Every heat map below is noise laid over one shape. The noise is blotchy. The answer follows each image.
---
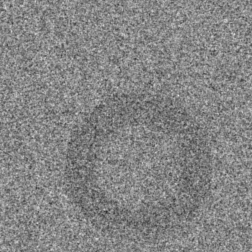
dark ring
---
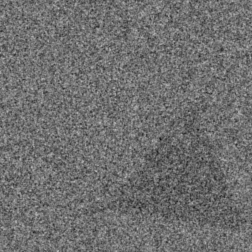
dark triangle
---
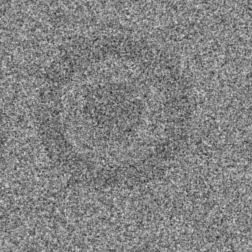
dark bullseye
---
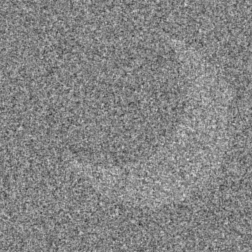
light crescent
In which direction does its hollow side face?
up and left
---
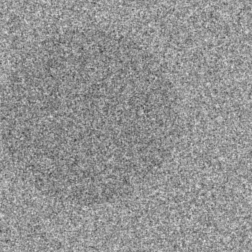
dark disc
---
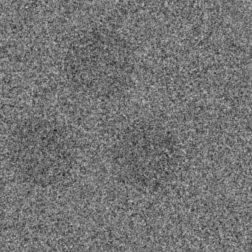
dark three dots
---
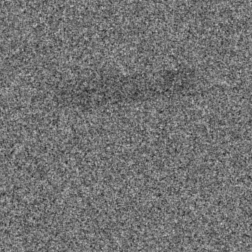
dark bar
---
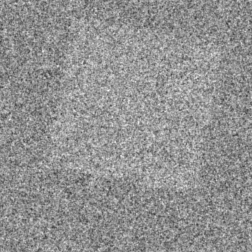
light square
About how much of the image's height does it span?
two thirds
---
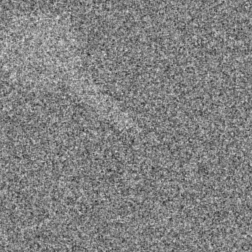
light lollipop
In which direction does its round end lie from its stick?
up and left
